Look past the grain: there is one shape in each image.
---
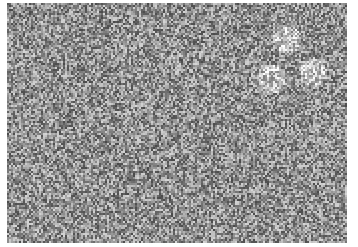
three dots
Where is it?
top right
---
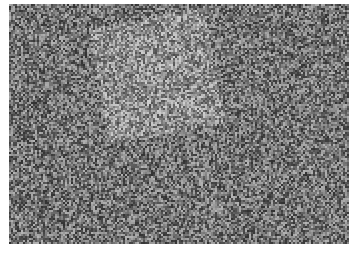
square
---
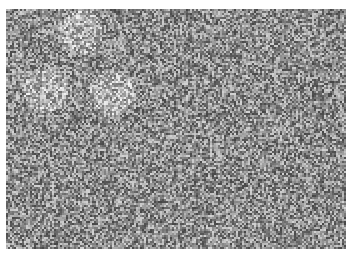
three dots
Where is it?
top left
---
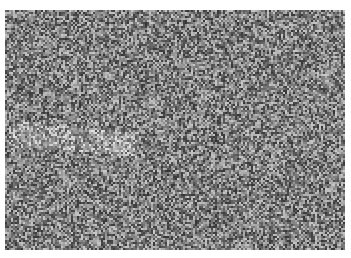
bar
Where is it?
middle left
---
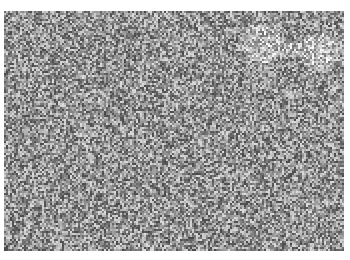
dumbbell
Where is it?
top right
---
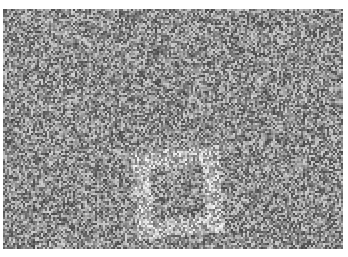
square frame
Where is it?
bottom middle
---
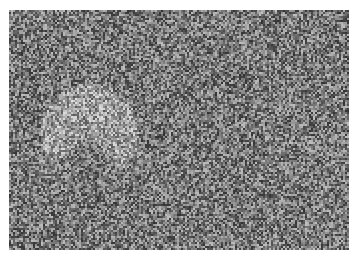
disc with a wedge cut out
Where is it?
middle left
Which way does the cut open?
down
